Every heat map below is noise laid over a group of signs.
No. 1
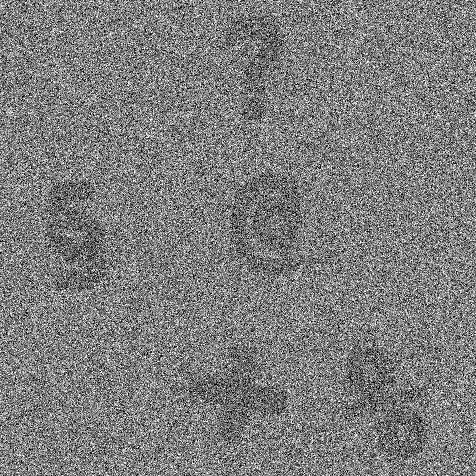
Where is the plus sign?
bottom middle
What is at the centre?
at sign
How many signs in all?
5
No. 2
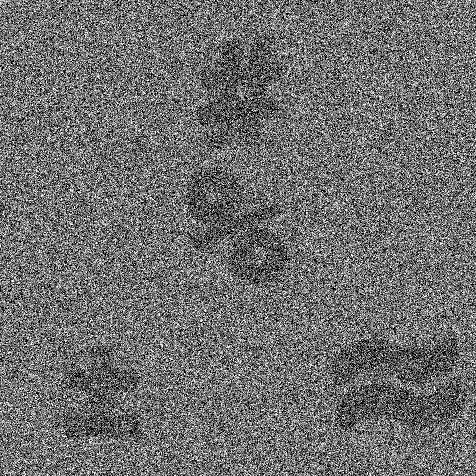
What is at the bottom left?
plus-minus sign
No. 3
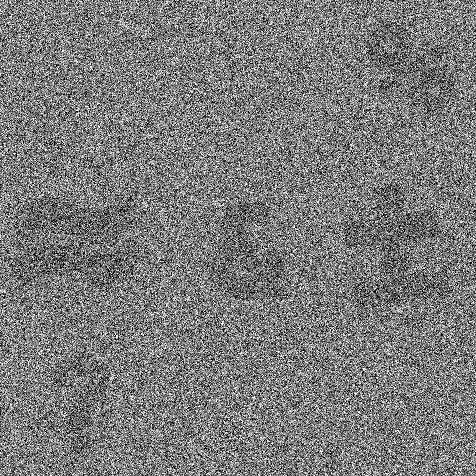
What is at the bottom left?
question mark
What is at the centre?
ampersand
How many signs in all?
5
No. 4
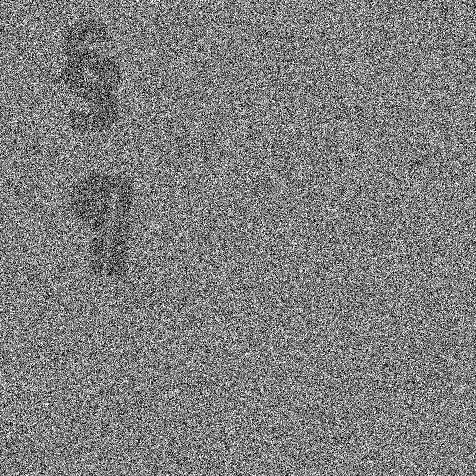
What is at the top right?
nothing
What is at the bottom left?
nothing
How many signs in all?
2
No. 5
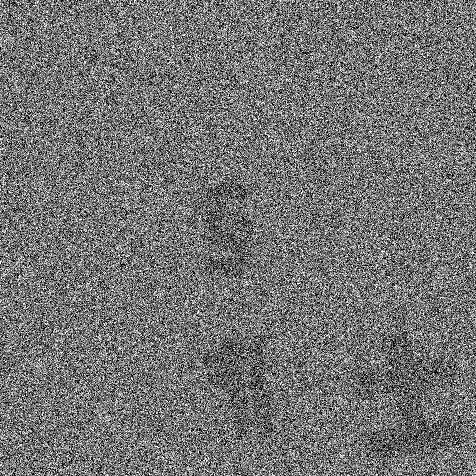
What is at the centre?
section sign
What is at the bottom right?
plus-minus sign
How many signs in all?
3
